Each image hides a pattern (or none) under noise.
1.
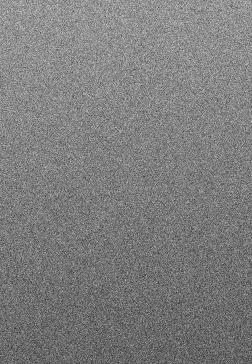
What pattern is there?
a smooth slope
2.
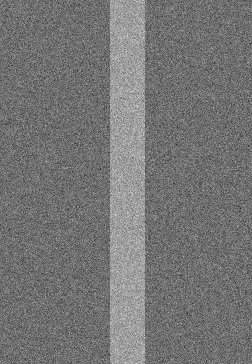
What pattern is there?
one vertical stripe
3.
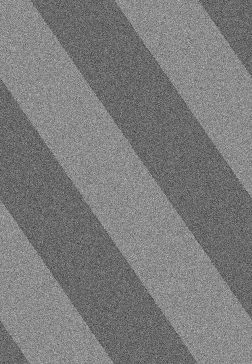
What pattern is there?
diagonal stripes
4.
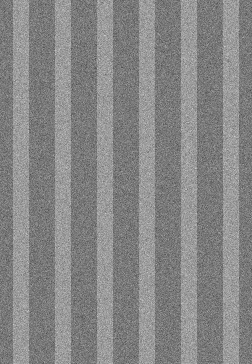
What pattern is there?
vertical stripes
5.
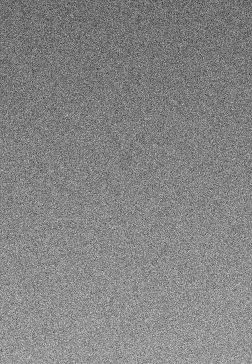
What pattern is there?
a smooth slope
